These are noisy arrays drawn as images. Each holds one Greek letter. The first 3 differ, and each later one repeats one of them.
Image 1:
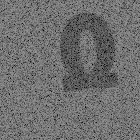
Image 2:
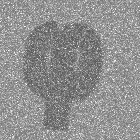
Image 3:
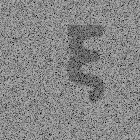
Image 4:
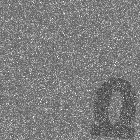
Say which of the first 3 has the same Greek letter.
1
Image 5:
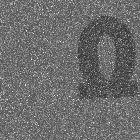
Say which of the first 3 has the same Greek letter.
1
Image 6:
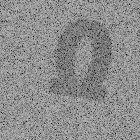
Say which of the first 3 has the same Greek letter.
1
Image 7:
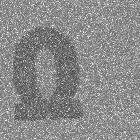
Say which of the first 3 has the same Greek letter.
1
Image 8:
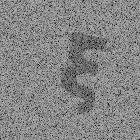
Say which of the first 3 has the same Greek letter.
3
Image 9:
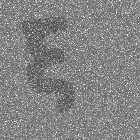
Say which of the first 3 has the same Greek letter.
3
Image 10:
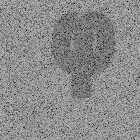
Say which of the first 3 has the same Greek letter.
2
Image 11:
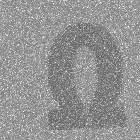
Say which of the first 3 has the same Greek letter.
1
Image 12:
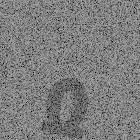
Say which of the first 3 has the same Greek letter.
1
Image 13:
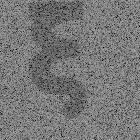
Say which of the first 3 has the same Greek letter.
3
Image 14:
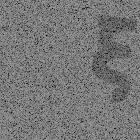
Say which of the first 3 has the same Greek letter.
3
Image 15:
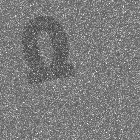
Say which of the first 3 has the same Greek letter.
1
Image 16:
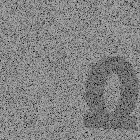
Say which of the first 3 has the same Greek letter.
1
